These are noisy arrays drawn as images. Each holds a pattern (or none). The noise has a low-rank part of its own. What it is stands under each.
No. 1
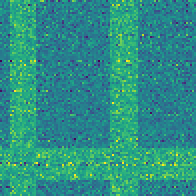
bands of rows crossing bands of columns
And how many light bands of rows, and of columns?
1 and 2
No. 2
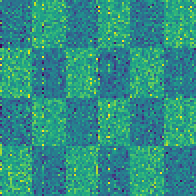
a checkerboard
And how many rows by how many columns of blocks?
4 by 6
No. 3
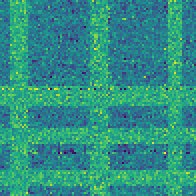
bands of rows crossing bands of columns
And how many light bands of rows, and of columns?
3 and 3
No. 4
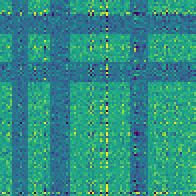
bands of rows crossing bands of columns
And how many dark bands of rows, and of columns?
2 and 3
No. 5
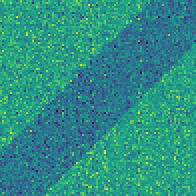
a diagonal band
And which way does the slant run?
bottom left to top right
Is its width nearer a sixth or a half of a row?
a half
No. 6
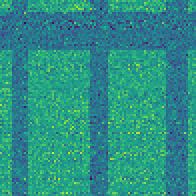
bands of rows crossing bands of columns
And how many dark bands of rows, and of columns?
1 and 3
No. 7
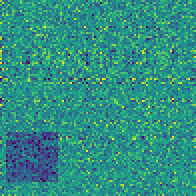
one block
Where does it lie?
bottom left
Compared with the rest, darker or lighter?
darker
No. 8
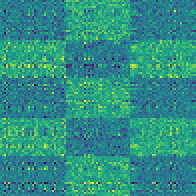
a checkerboard
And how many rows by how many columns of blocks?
5 by 3
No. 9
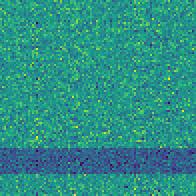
one band of rows
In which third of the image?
bottom
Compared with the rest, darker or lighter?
darker
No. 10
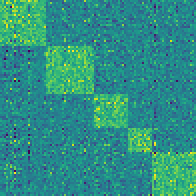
blocks along the diagonal
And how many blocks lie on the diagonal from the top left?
5
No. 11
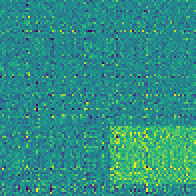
one block
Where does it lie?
bottom right
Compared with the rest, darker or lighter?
lighter
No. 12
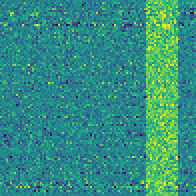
one band of columns
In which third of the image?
right
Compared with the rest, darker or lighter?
lighter
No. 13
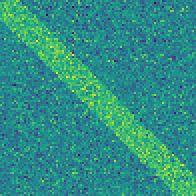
a diagonal band
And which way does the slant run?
top left to bottom right
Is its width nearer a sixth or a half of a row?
a sixth
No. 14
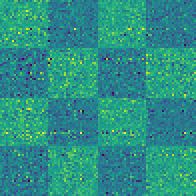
a checkerboard
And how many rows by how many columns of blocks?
4 by 4
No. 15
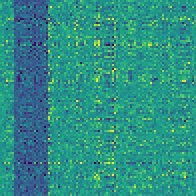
one band of columns
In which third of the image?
left
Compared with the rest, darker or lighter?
darker
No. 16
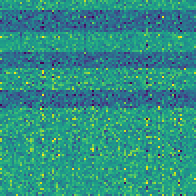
bands of rows
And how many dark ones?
3
